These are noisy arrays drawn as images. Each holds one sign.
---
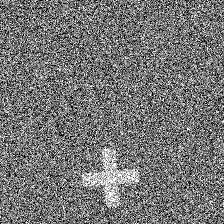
plus sign
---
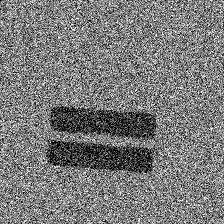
equals sign
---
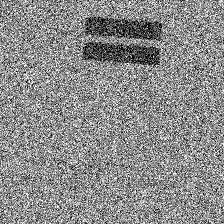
equals sign
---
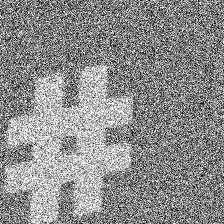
hash sign
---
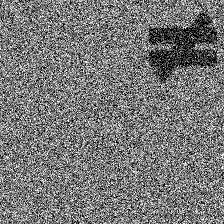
not-equal sign
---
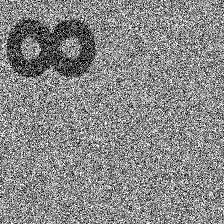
infinity sign
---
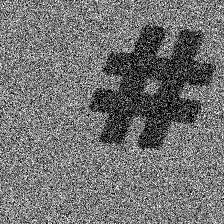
hash sign
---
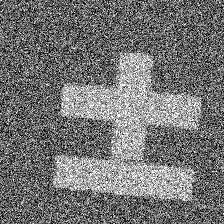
plus-minus sign
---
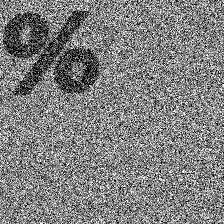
percent sign
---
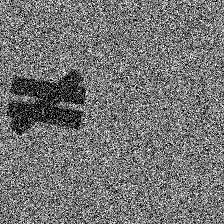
not-equal sign
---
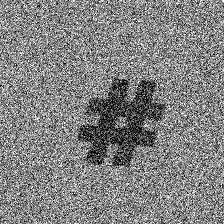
hash sign
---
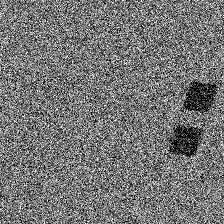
colon
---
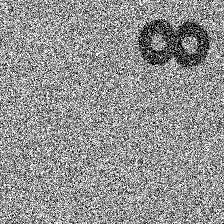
infinity sign
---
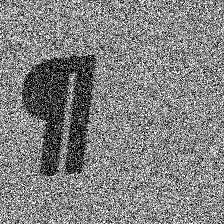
pilcrow
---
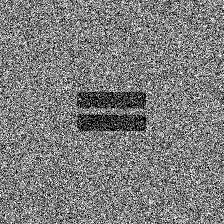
equals sign
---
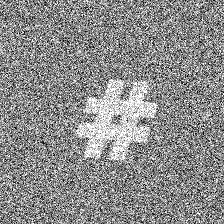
hash sign
